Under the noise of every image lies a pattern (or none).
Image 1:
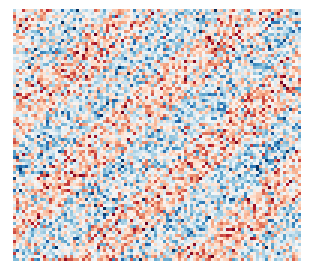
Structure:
diagonal stripes
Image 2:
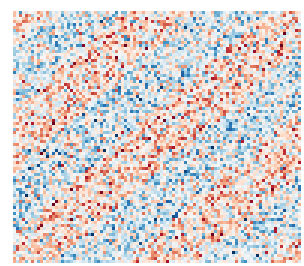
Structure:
diagonal stripes
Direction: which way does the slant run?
bottom left to top right
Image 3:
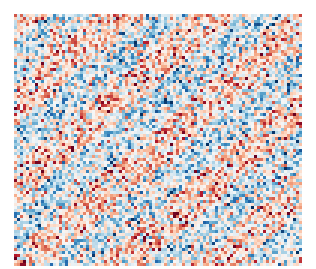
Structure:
diagonal stripes
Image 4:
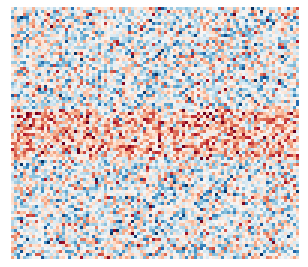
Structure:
one horizontal stripe
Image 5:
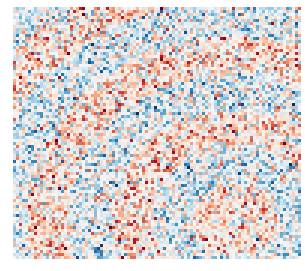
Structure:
rings round one point
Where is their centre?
bottom right
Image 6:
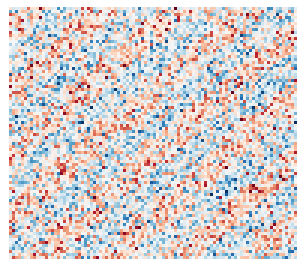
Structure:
diagonal stripes
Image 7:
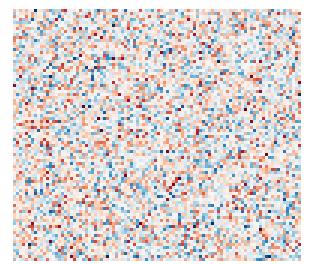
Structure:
only noise
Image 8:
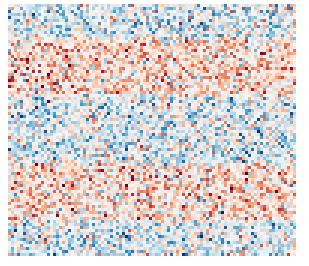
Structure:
horizontal stripes
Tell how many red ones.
2
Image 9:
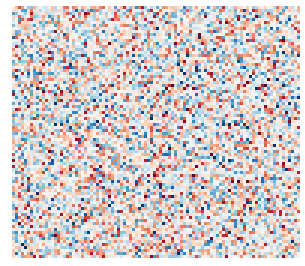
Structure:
only noise
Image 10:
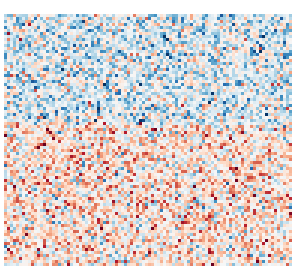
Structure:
a sharp edge
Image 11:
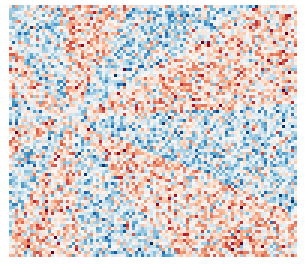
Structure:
spokes from one point
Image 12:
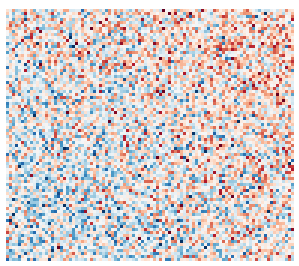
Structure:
a smooth slope
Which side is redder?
top right
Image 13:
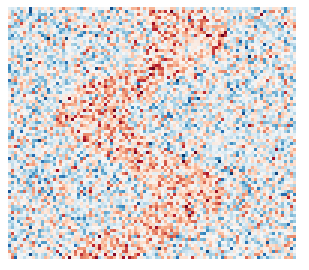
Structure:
a wavy band
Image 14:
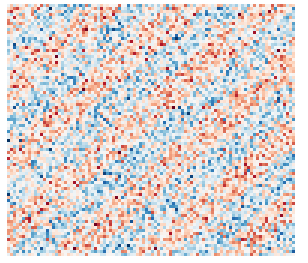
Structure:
diagonal stripes
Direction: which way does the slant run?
bottom left to top right
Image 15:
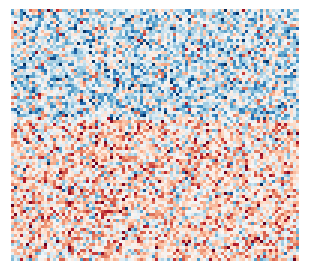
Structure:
a sharp edge
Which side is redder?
bottom
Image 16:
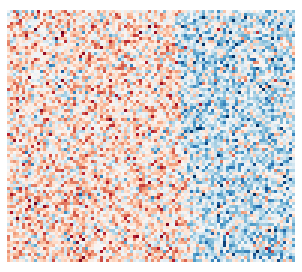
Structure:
a sharp edge
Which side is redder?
left
